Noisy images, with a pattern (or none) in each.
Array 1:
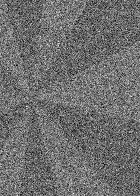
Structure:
spokes from one point
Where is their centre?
middle left
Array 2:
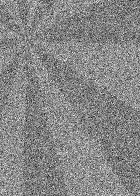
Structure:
spokes from one point
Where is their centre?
top left
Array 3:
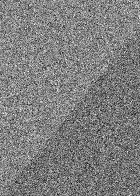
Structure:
a sharp edge
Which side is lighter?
top left
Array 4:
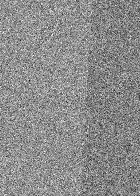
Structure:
a sharp edge
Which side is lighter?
left
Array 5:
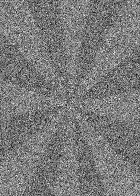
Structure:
spokes from one point
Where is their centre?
centre
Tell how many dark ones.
8
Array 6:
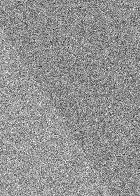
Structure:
a sharp edge
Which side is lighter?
bottom left
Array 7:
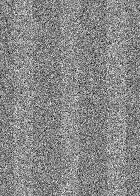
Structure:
vertical stripes
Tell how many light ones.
3
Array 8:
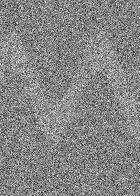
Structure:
a wavy band
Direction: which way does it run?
left to right
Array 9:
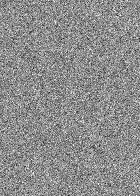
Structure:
only noise
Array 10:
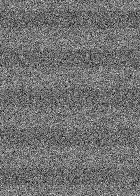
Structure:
horizontal stripes
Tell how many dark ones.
5
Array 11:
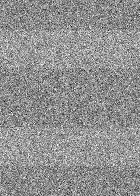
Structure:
horizontal stripes
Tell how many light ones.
2
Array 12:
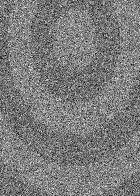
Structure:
rings round one point
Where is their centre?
top middle
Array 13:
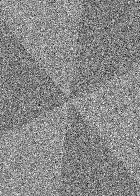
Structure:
spokes from one point
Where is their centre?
centre
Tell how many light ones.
3
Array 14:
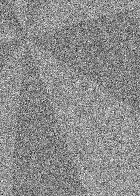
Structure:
spokes from one point
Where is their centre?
top left
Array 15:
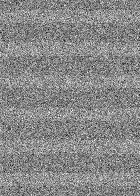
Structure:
horizontal stripes
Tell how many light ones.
6
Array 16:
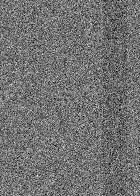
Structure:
one vertical stripe
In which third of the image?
right
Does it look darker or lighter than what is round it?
darker
